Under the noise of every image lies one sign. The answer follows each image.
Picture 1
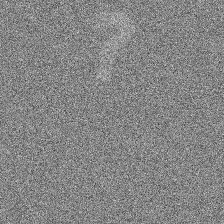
light question mark, top middle
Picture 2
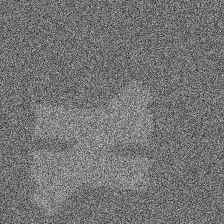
light not-equal sign
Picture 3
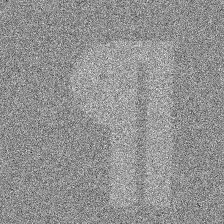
light pilcrow
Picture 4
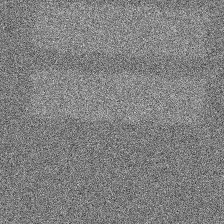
light equals sign
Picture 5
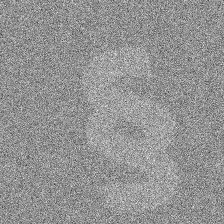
light section sign
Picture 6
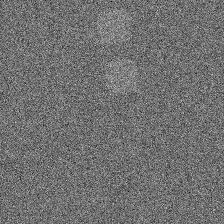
light colon, top middle
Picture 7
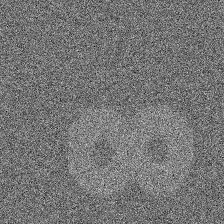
light infinity sign
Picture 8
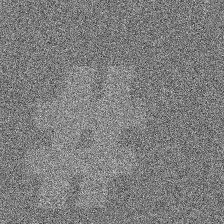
light hash sign
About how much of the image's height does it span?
two thirds
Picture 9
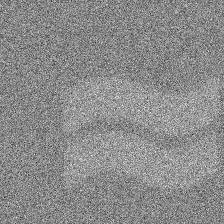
light approximately sign
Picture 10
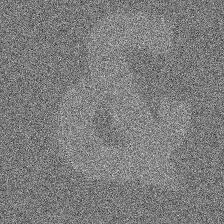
light ampersand
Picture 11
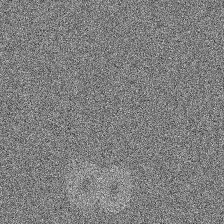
light infinity sign, bottom middle
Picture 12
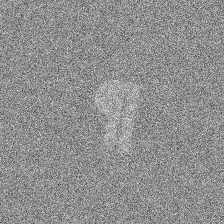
light pilcrow, centre
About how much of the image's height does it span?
a third
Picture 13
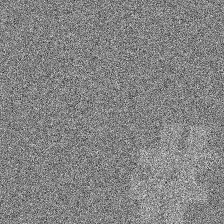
light hash sign, bottom right
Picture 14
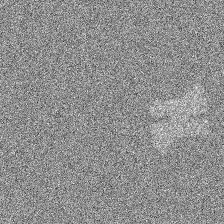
light not-equal sign, middle right
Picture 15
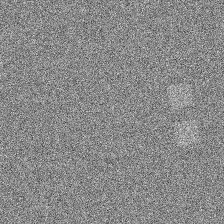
light colon, middle right
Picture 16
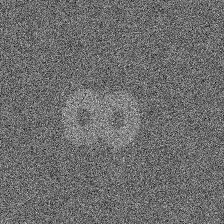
light infinity sign, centre
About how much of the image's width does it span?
a third
